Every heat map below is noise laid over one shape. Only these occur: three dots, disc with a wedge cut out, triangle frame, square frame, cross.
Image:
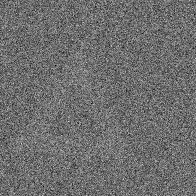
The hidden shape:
triangle frame
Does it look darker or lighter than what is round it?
lighter
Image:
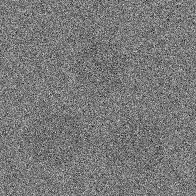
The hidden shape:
three dots
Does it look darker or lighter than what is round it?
darker
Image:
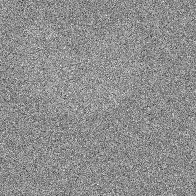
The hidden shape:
disc with a wedge cut out
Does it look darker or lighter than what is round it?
lighter
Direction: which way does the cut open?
up
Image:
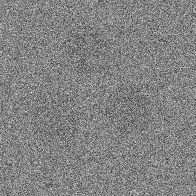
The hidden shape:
three dots
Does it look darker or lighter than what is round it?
darker
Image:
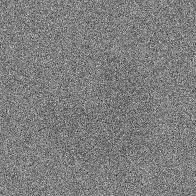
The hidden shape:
disc with a wedge cut out
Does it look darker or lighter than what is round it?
darker
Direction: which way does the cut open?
up and left
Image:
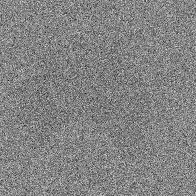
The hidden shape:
disc with a wedge cut out
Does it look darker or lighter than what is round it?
darker
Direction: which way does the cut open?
down
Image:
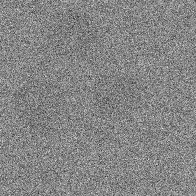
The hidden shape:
three dots
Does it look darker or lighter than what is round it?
darker
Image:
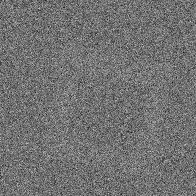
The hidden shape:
square frame
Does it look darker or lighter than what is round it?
lighter
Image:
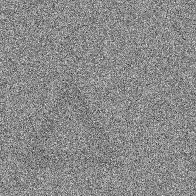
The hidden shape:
triangle frame
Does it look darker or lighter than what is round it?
darker
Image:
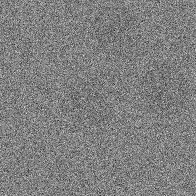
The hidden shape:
three dots
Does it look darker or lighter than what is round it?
darker
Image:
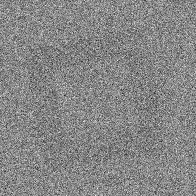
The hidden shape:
square frame
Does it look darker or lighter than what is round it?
darker
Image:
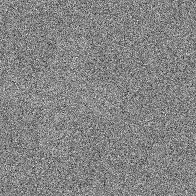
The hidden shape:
cross
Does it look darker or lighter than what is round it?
lighter
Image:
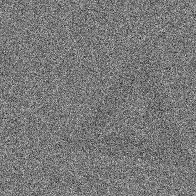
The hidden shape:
triangle frame
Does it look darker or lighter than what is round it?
darker
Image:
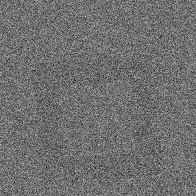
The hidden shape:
square frame
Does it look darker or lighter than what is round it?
darker
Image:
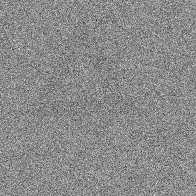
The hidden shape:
triangle frame
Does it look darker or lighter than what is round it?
darker
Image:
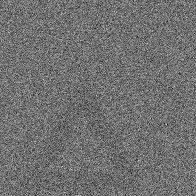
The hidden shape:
triangle frame
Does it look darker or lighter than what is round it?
darker
